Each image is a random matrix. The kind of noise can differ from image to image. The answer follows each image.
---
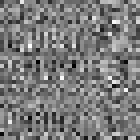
low rank plus noise
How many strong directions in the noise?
three or four
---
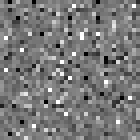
heavy tails
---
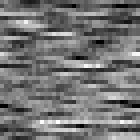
streaked along the rows
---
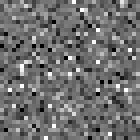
heavy tails
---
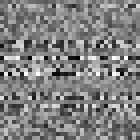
rows of uneven size
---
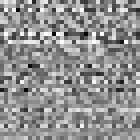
rows of uneven size
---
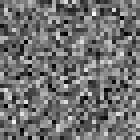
independent entries
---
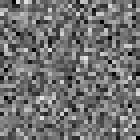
independent entries
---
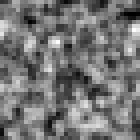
blotchy
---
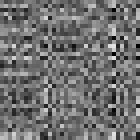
low rank plus noise
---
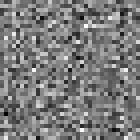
low rank plus noise
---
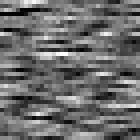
streaked along the rows
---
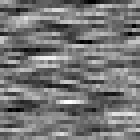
streaked along the rows
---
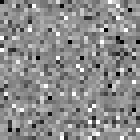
heavy tails
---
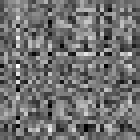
low rank plus noise
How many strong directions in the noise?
two
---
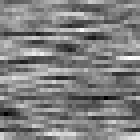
streaked along the rows
